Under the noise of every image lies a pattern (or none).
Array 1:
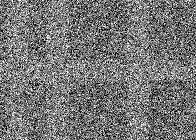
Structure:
bands of rows crossing bands of columns
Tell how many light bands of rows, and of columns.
1 and 3
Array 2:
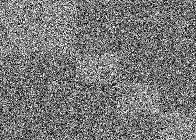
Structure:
blocks along the diagonal
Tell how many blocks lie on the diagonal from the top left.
4
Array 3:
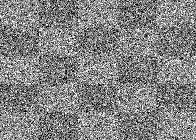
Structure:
a checkerboard
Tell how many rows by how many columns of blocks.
5 by 5
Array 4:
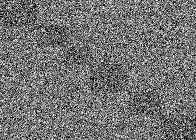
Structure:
blocks along the diagonal
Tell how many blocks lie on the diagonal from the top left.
6
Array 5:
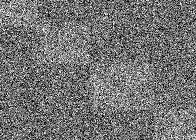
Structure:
blocks along the diagonal
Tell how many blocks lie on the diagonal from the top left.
4
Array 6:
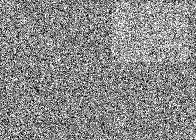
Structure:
one block
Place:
top right
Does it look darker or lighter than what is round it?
lighter
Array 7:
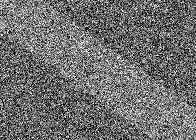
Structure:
a diagonal band
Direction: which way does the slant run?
top left to bottom right
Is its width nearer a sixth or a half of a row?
a half
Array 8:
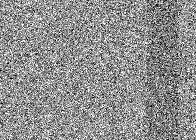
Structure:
one band of columns
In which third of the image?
right
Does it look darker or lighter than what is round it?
darker
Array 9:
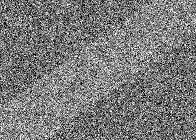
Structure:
a diagonal band
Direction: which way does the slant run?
bottom left to top right
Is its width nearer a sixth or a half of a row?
a half
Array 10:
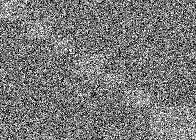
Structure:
blocks along the diagonal
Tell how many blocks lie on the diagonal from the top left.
7
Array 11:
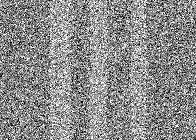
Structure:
bands of columns
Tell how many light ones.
3
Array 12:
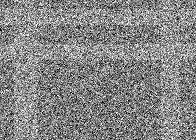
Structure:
bands of rows crossing bands of columns
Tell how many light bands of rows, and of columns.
2 and 2
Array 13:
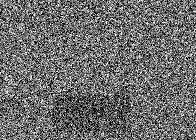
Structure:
one block
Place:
bottom middle
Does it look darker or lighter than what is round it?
darker
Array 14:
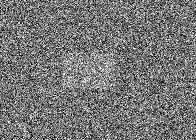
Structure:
one block
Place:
centre
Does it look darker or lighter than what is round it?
lighter
